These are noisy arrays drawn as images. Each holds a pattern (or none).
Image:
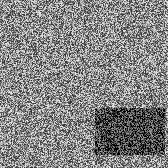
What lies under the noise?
one block
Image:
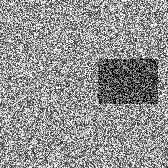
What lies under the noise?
one block
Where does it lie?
middle right
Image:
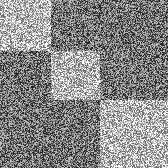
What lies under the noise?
blocks along the diagonal
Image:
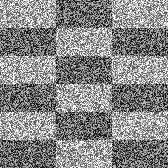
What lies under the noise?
a checkerboard
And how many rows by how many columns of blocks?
6 by 3
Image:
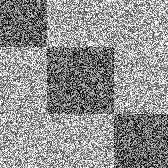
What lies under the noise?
blocks along the diagonal
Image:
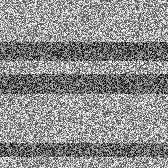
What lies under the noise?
bands of rows
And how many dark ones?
3
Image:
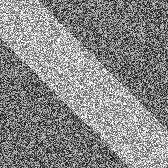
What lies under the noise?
a diagonal band
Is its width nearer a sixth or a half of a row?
a half
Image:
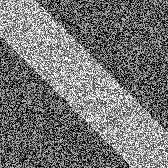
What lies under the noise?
a diagonal band
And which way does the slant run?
top left to bottom right
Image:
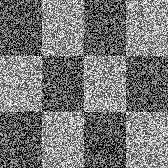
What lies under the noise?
a checkerboard
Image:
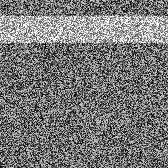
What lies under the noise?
one band of rows
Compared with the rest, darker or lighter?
lighter
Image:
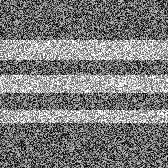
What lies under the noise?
bands of rows
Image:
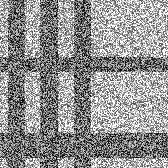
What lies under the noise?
bands of rows crossing bands of columns
